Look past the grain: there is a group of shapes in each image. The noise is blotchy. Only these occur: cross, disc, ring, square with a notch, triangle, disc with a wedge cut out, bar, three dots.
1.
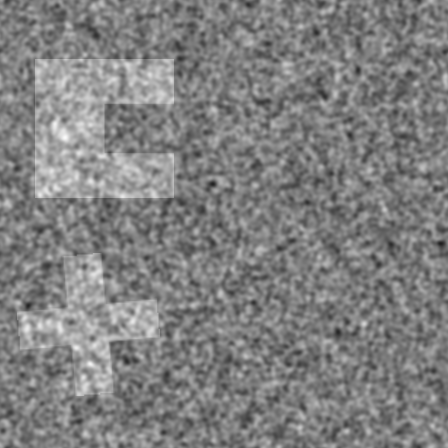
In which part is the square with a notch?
top left
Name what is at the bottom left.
cross
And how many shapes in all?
2
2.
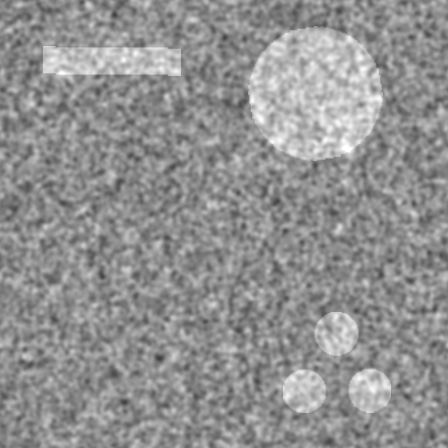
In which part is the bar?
top left
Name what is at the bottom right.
three dots
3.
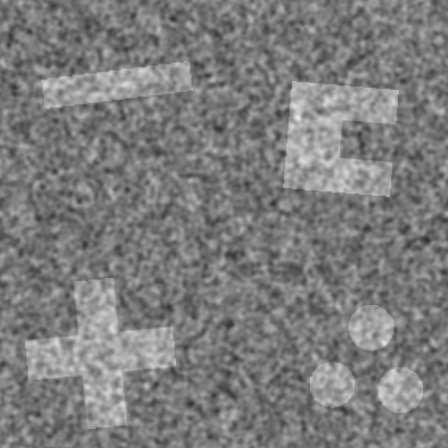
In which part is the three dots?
bottom right
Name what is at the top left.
bar
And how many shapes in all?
4
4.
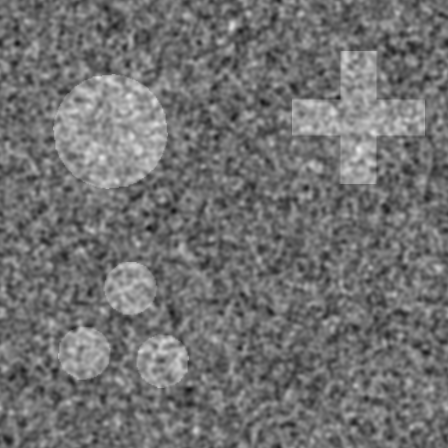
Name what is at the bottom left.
three dots
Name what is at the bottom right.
nothing
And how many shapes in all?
3
